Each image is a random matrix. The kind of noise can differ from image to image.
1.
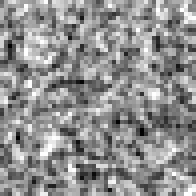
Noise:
blotchy
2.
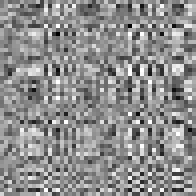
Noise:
low rank plus noise
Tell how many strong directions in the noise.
one
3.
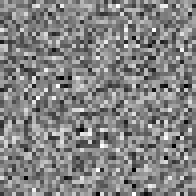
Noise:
low rank plus noise
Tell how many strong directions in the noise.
five to eight
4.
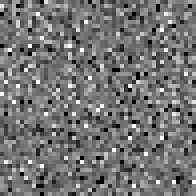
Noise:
heavy tails
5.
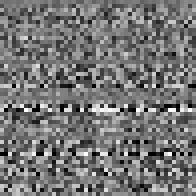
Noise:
rows of uneven size
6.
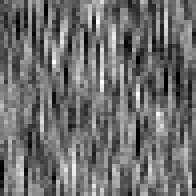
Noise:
streaked along the columns
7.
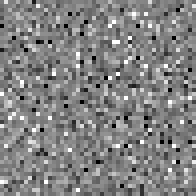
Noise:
heavy tails
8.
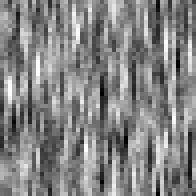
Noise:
streaked along the columns
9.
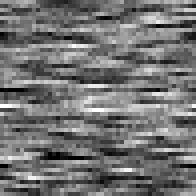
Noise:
streaked along the rows
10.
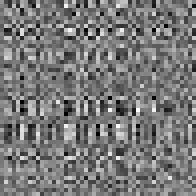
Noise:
low rank plus noise
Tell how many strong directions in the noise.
one
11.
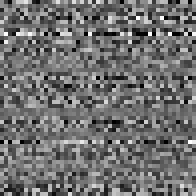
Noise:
rows of uneven size
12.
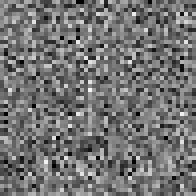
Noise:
low rank plus noise
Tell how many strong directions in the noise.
five to eight
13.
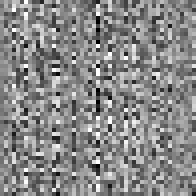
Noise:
columns of uneven size
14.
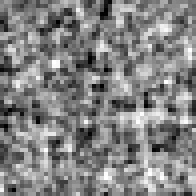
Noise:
blotchy
